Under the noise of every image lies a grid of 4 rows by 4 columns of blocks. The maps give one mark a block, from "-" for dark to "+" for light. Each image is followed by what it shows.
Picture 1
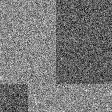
+ + - -
+ + - -
+ + - -
- + + +
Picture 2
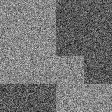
+ + - -
+ + - -
+ + + -
- - + +
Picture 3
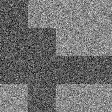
- + + +
- - + +
- - - -
+ - + +
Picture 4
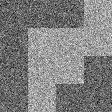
- - - +
- + + +
- + + -
- + - -
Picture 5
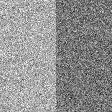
+ + - -
+ + - -
+ + - -
+ + - -
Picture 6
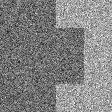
- - + +
- - - +
- - - +
- - + +
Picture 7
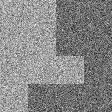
+ + - -
+ + - -
+ + + -
+ - - -
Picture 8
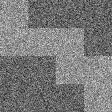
+ - - -
+ + + -
- - + +
- - - +
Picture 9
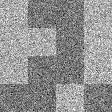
+ - - +
+ + - +
+ - - +
- - + -
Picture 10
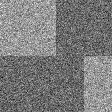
+ + - -
+ + - -
- - - +
- - - +
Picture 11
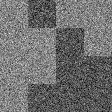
+ - + +
+ + - +
+ + - -
+ - - -
